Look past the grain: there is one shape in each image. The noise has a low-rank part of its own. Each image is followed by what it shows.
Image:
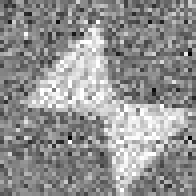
light bow tie
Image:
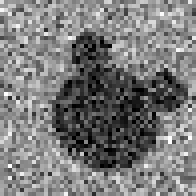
dark bear's head
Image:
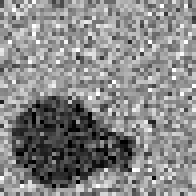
dark light bulb
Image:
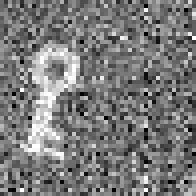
light key
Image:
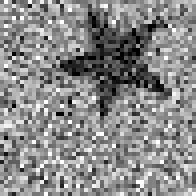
dark star
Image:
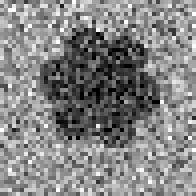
dark flower
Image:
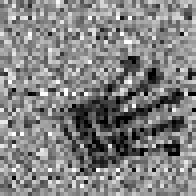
dark chess queen
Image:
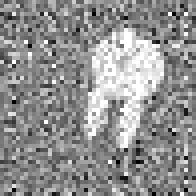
light rabbit's head
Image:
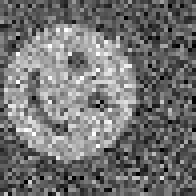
light smiling face
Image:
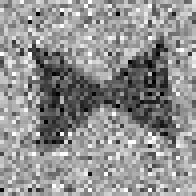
dark bow tie
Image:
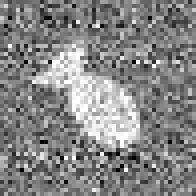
light fish
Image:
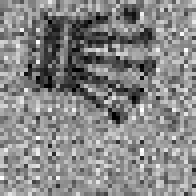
dark chess queen
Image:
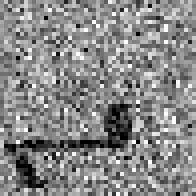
dark musical note
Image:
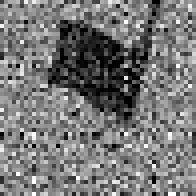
dark flag
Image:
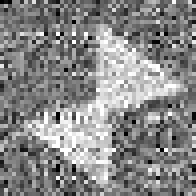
light bow tie
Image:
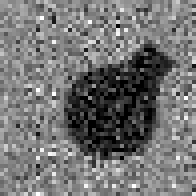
dark light bulb
